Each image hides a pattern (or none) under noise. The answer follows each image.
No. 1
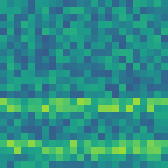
bands of rows
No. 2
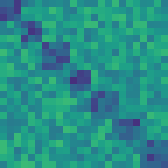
blocks along the diagonal
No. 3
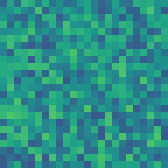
only noise
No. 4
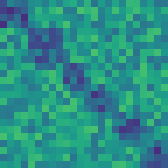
blocks along the diagonal
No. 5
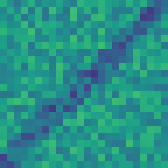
a diagonal band
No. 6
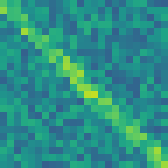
a diagonal band
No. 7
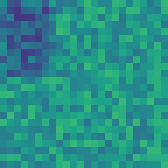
one block
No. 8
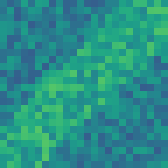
a diagonal band
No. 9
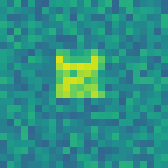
one block
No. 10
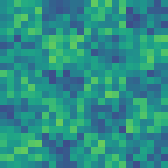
a checkerboard
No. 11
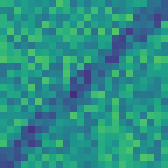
a diagonal band
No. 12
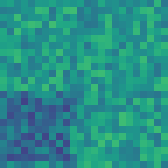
one block
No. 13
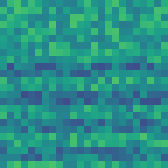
bands of rows
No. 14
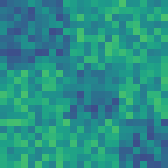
blocks along the diagonal
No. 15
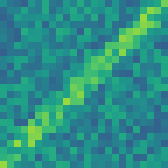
a diagonal band
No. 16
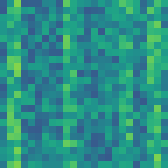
bands of columns
